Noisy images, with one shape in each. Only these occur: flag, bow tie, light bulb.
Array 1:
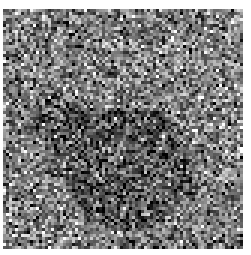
light bulb
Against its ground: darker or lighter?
darker
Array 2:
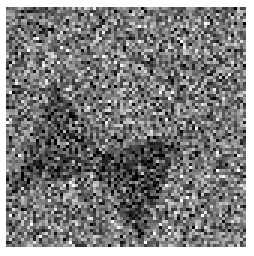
bow tie
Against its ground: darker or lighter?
darker
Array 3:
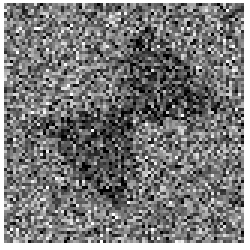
bow tie
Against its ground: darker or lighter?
darker
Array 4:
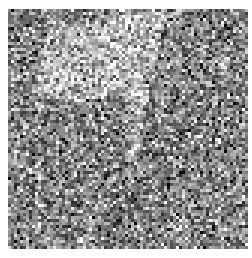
flag
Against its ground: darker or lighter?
lighter
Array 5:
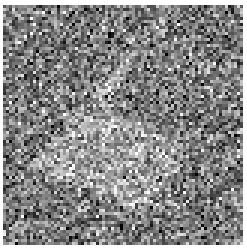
flag
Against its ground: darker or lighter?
lighter
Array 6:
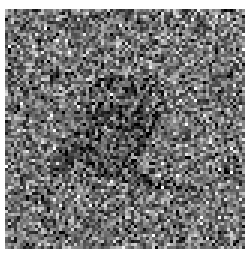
flag
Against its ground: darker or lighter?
darker
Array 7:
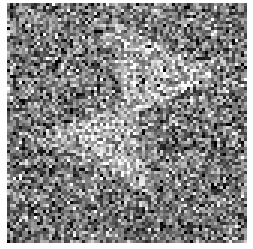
bow tie
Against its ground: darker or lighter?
lighter
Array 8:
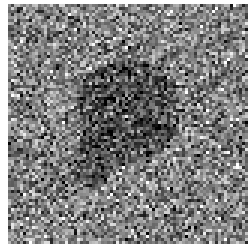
light bulb
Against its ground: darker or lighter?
darker
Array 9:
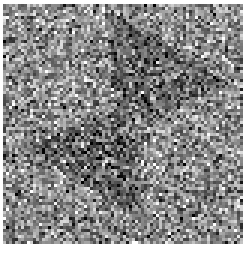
bow tie
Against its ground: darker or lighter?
darker
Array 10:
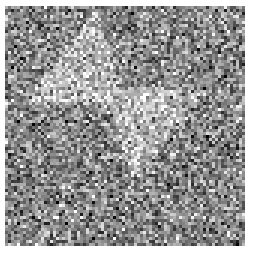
bow tie
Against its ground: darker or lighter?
lighter
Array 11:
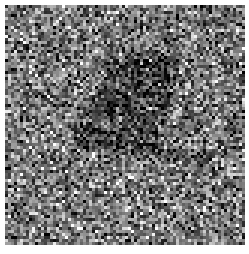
flag
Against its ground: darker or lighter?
darker
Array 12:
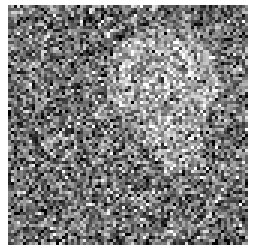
light bulb
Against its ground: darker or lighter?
lighter
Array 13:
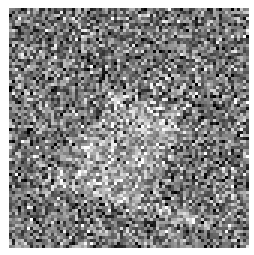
flag
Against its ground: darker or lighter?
lighter
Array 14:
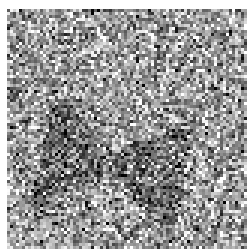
bow tie
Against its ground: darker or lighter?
darker
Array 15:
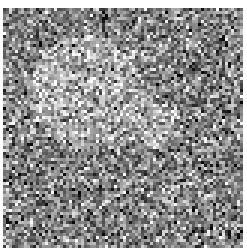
light bulb
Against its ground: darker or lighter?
lighter
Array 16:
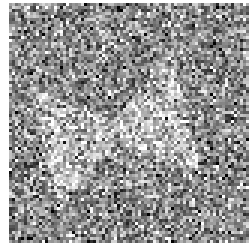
bow tie
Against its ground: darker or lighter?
lighter
